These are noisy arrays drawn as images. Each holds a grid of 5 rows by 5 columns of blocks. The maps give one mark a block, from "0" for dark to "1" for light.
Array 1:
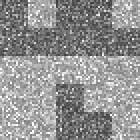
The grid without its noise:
01001
00000
11111
11011
11001
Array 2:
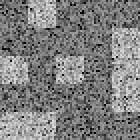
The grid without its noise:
01000
00001
10101
00001
11000
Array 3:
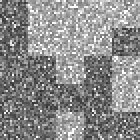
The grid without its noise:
01111
01110
00101
00001
00100
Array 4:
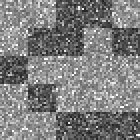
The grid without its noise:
11001
10010
01111
10111
11000
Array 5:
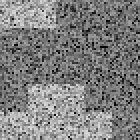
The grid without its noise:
11000
00000
00000
01100
11110
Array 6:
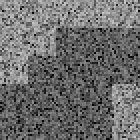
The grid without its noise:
11111
11000
10000
00001
00001
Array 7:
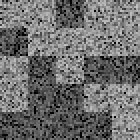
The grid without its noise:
11011
01111
10100
10011
00001
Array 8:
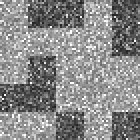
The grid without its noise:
10010
11110
10111
00111
11010
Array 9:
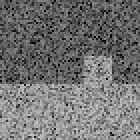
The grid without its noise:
00000
00000
00010
11111
11111
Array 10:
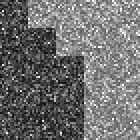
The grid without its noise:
01111
00111
00011
00011
00011
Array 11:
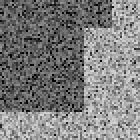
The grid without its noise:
00001
00011
00011
00011
11111
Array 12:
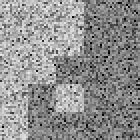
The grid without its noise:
11100
11100
11000
10100
10000
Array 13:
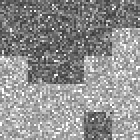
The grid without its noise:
00000
00001
10011
11111
11101
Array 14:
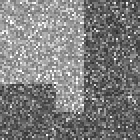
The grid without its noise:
11100
11100
11100
00100
00000
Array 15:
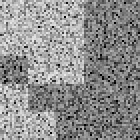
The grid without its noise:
11100
11100
01100
10000
11000
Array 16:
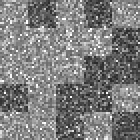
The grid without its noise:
10101
11110
11100
01001
11010
